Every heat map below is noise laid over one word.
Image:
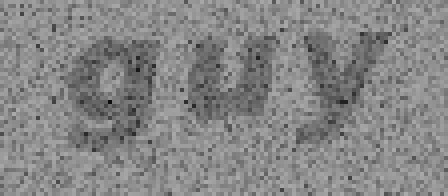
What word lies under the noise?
guy
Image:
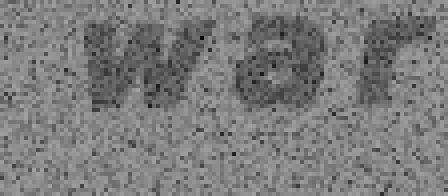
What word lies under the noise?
war
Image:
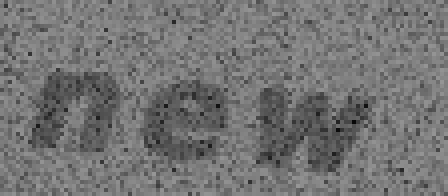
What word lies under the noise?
new
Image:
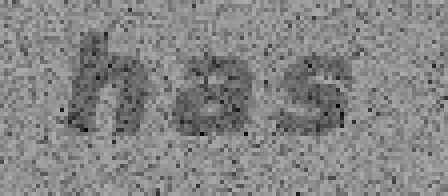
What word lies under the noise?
has
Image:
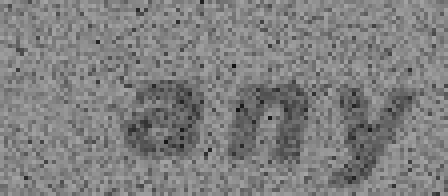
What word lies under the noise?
any
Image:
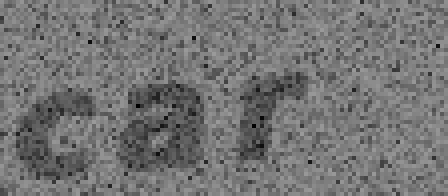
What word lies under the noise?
car
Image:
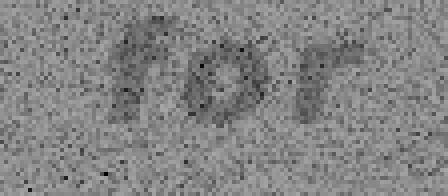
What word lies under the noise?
for
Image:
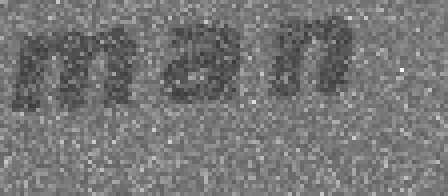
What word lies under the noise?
man
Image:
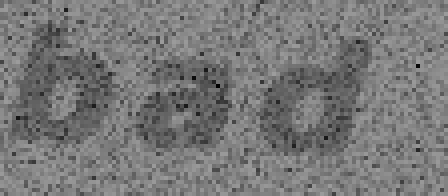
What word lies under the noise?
bad
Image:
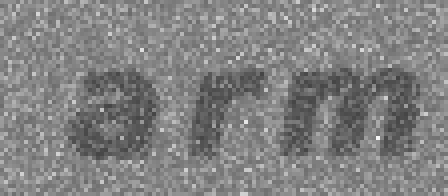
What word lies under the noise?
arm
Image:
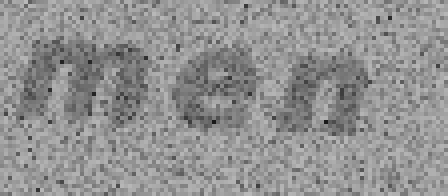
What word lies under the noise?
men
